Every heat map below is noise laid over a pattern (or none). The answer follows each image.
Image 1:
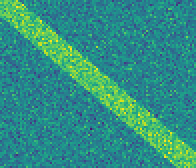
a diagonal band
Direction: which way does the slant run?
top left to bottom right
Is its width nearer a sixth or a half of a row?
a sixth
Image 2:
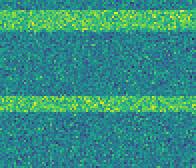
bands of rows
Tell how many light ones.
2
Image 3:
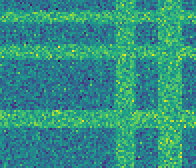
bands of rows crossing bands of columns
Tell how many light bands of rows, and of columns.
3 and 2
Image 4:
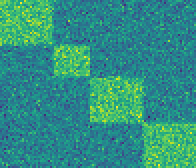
blocks along the diagonal
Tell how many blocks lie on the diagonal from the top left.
4
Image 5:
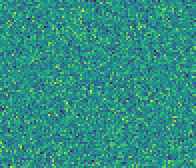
only noise
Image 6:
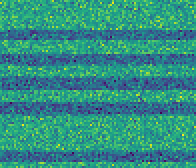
bands of rows
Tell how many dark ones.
5
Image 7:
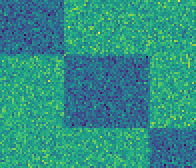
blocks along the diagonal
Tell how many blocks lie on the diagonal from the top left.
3
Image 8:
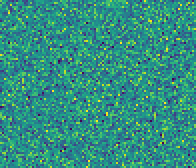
only noise
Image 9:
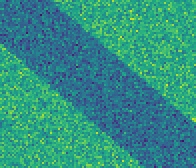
a diagonal band
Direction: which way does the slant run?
top left to bottom right
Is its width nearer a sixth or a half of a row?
a half
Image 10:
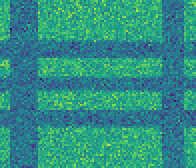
bands of rows crossing bands of columns
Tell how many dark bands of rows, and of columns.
3 and 2
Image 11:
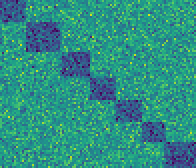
blocks along the diagonal
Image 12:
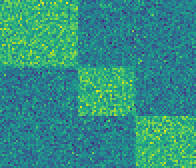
blocks along the diagonal
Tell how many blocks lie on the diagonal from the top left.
3
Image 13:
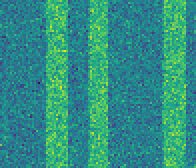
bands of columns
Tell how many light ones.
3
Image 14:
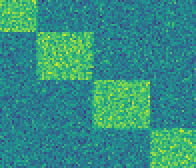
blocks along the diagonal
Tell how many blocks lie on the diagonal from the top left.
4
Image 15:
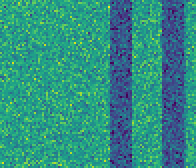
bands of columns
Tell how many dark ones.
2
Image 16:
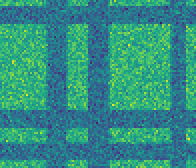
bands of rows crossing bands of columns
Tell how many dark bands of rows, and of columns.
3 and 3
